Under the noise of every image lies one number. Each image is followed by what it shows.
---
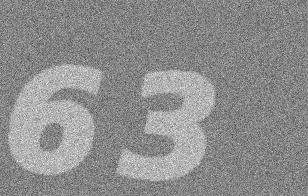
63
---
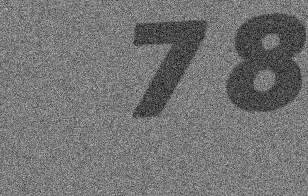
78
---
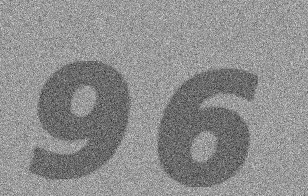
96
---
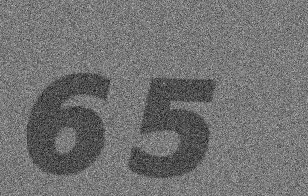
65
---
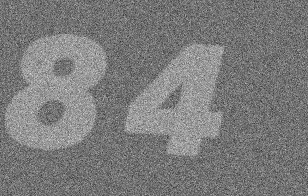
84
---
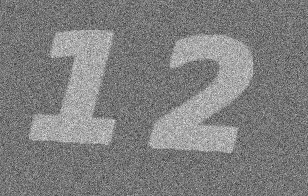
12
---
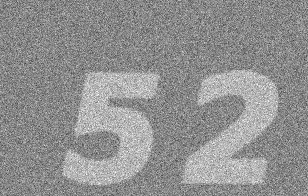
52
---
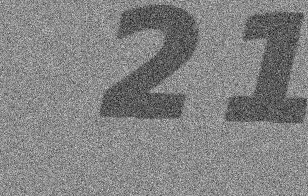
21
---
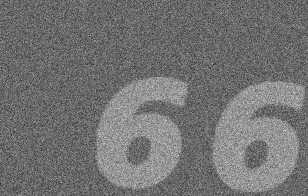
66
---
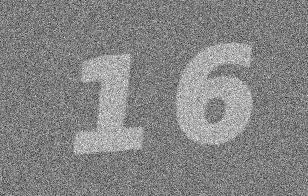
16
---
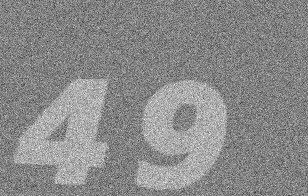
49
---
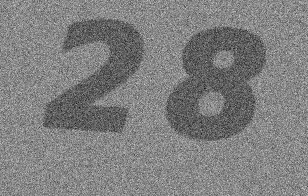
28
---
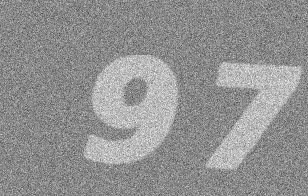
97
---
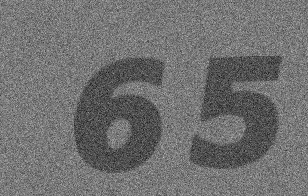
65
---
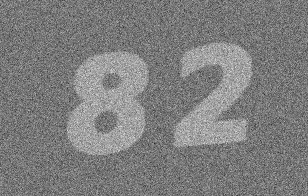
82
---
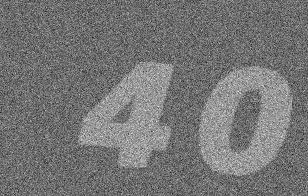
40
